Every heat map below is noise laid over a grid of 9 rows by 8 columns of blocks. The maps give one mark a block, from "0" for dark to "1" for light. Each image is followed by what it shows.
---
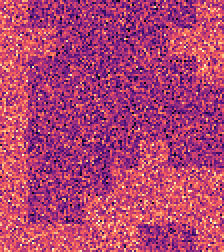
1 0 0 0 0 0 0 1
1 1 0 0 0 0 1 1
1 0 0 0 0 0 0 1
1 0 0 0 0 0 0 0
1 0 0 0 0 0 0 0
1 0 0 0 0 1 0 0
1 0 0 0 1 1 1 1
1 0 0 1 1 1 1 1
1 1 1 1 1 0 0 1
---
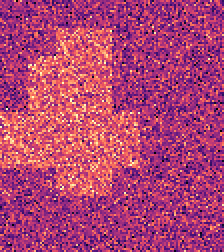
0 0 0 0 0 0 0 0
0 0 1 1 0 0 0 0
0 1 1 1 0 0 0 0
0 1 1 1 0 0 0 0
1 1 1 1 1 0 0 0
1 1 1 1 1 0 0 0
0 0 1 1 0 0 0 0
0 0 0 0 0 0 0 0
0 0 0 0 0 0 0 0
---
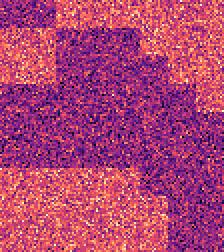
0 0 1 1 1 1 1 1
1 1 0 0 0 1 1 1
1 1 0 0 0 0 1 1
0 0 0 0 0 0 0 1
0 0 0 0 0 0 0 0
0 0 0 0 0 0 0 0
1 1 1 1 1 0 0 0
1 1 1 1 1 1 0 0
1 1 1 1 1 1 0 0
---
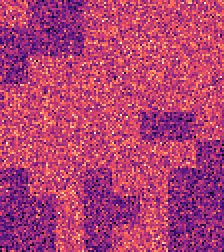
1 0 0 1 1 1 1 1
0 0 0 1 1 1 1 1
0 1 1 1 1 1 1 1
1 1 1 1 1 1 1 1
1 1 1 1 1 0 0 1
1 1 1 1 1 1 1 0
0 1 1 0 1 1 0 0
0 0 1 0 0 1 0 0
0 0 1 0 1 1 0 0
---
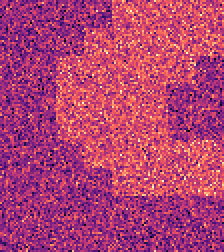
0 0 0 0 1 1 1 1
0 0 0 1 1 1 1 1
0 0 1 1 1 1 1 0
0 0 1 1 1 1 0 0
0 0 1 1 1 1 0 0
0 0 0 1 1 1 1 1
0 0 0 0 1 1 1 1
0 0 0 0 0 0 0 0
0 0 0 0 0 0 0 0
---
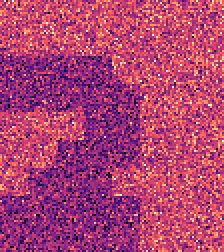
1 1 1 1 1 1 1 1
1 1 1 1 1 1 1 1
0 0 0 0 1 1 1 1
0 0 0 0 0 1 1 1
1 1 1 0 0 1 1 1
1 1 0 0 0 1 1 1
1 0 0 0 1 1 1 1
0 0 0 0 0 1 1 1
0 0 0 0 0 1 1 1
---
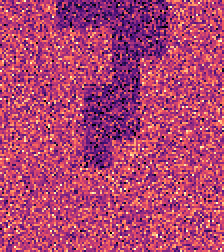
1 1 0 0 0 0 1 1
1 1 1 1 0 0 1 1
1 1 1 1 0 1 1 1
1 1 1 0 0 1 1 1
1 1 1 0 0 1 1 1
1 1 1 0 1 1 1 1
1 1 1 1 1 1 1 1
1 1 1 1 1 1 1 1
1 1 1 1 1 1 1 1
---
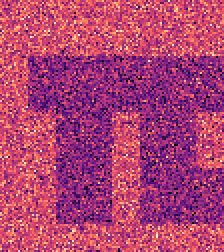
1 1 1 1 1 1 1 1
1 1 1 1 1 1 1 1
1 0 0 0 0 0 0 0
1 0 0 0 0 0 0 0
1 1 0 0 1 0 0 1
1 1 0 0 1 0 0 1
1 1 0 0 1 0 0 0
1 1 0 0 1 0 0 0
1 1 1 1 1 1 1 1
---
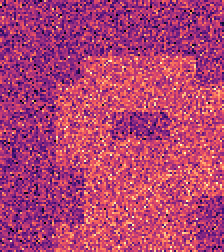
0 0 0 0 0 0 0 0
0 0 0 0 0 0 0 0
0 0 0 1 1 1 1 0
0 0 1 1 1 1 1 1
0 0 1 1 0 0 1 1
0 0 1 1 1 1 1 1
0 0 0 1 1 1 1 1
0 0 0 1 1 1 1 0
0 0 1 1 1 1 1 0
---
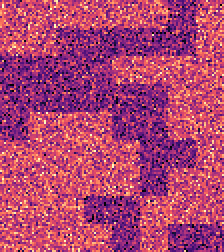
1 1 1 1 1 1 0 1
1 1 0 0 0 0 0 1
0 0 0 0 1 1 1 1
0 0 0 0 0 0 1 1
0 1 1 1 0 0 1 1
1 1 1 1 1 0 0 1
1 1 1 1 1 0 1 1
1 1 1 0 0 1 1 1
1 1 1 1 0 1 0 0
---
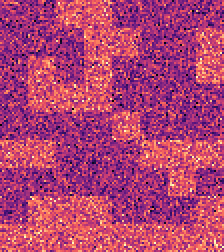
0 0 1 1 0 0 0 0
0 0 0 1 1 0 0 1
0 1 0 1 0 0 0 1
0 1 1 1 0 0 0 0
0 0 0 0 1 0 0 0
1 1 0 0 0 1 1 1
0 0 0 0 0 0 1 0
0 1 1 1 0 0 0 1
1 1 1 1 1 1 1 1
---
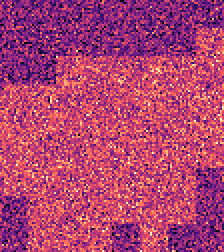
0 0 0 0 0 0 0 0
0 0 0 0 0 0 0 1
0 0 1 1 1 1 1 1
1 1 1 1 1 1 1 1
1 1 1 1 1 1 1 1
1 1 1 1 1 1 1 1
1 1 1 1 1 1 1 0
0 1 1 1 1 1 1 0
0 1 1 1 0 1 0 0
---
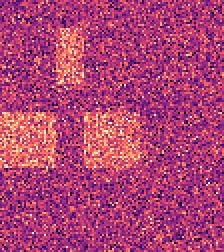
0 0 0 0 0 0 0 0
0 0 1 0 0 0 0 0
0 0 1 0 0 0 0 0
0 0 0 0 0 0 0 0
1 1 0 1 1 0 0 0
1 1 0 1 1 0 0 0
0 0 0 0 0 0 0 0
0 0 0 0 0 0 0 0
0 0 0 0 0 0 0 0
